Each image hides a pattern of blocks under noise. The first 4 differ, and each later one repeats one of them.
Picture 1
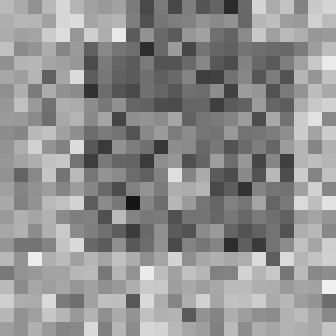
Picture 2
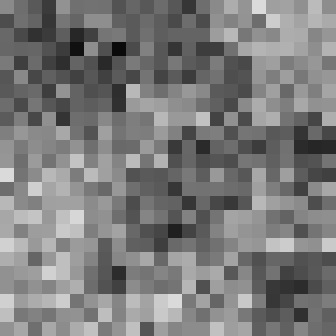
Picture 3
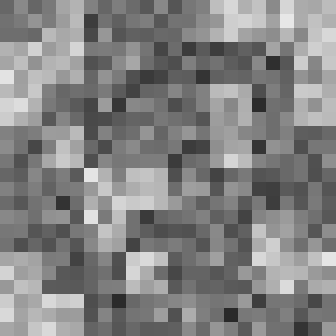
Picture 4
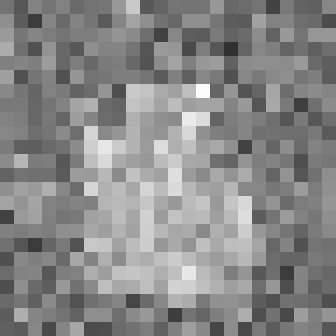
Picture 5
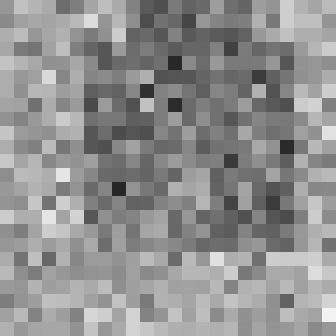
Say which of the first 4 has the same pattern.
1
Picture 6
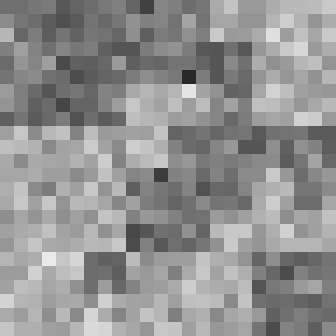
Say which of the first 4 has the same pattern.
2
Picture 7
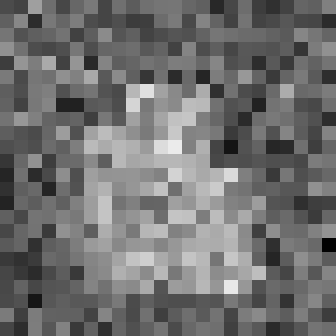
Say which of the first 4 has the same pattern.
4
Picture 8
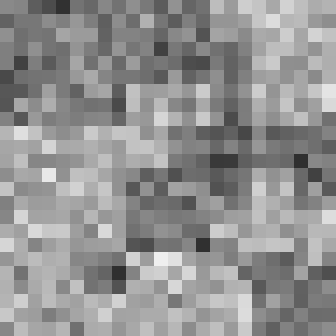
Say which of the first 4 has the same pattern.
2
